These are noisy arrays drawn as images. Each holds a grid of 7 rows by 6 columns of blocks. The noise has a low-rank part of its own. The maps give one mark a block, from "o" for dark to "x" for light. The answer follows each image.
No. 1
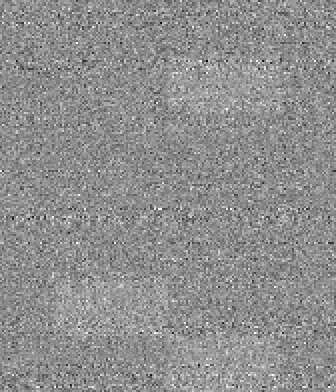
o o o o o o
o o o x x o
o o o o o o
o o o o o o
o o o o o o
o x x o o o
o o o x x o
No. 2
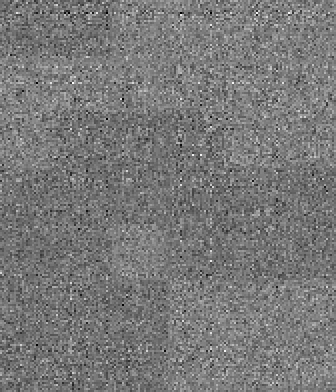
o o x x x x
x x x x x x
x o o o x x
o o o o o o
o o x o o o
o o o x x x
o o o x x x
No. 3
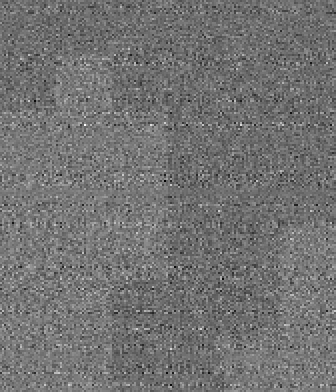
o o o o o o
o x o o o o
x x x o o o
x x x o o o
x x x o o x
x x o o o x
x x o o x x
